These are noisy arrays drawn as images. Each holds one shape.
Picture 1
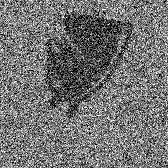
chess knight
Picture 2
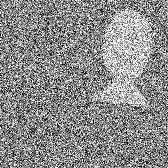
fish
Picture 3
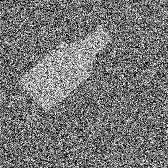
bottle
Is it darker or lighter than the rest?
lighter
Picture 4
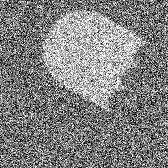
ghost
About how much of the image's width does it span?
two thirds
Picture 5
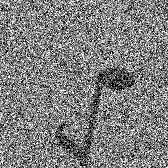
musical note
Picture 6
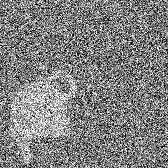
teapot
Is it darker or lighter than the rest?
lighter
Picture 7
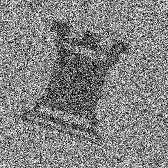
chess rook
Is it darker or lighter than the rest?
darker
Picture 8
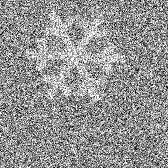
snowflake
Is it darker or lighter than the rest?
lighter
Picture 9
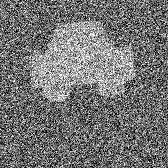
car
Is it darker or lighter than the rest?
lighter
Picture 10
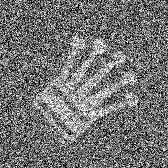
chess queen
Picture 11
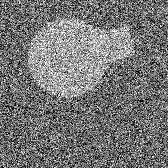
light bulb
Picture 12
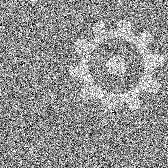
gear
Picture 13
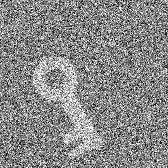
key
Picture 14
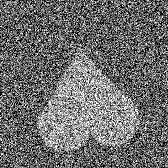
heart
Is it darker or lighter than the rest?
lighter
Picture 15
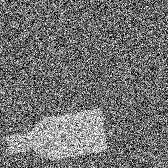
bottle
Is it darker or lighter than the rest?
lighter
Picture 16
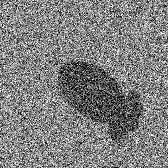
footprint
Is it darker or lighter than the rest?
darker
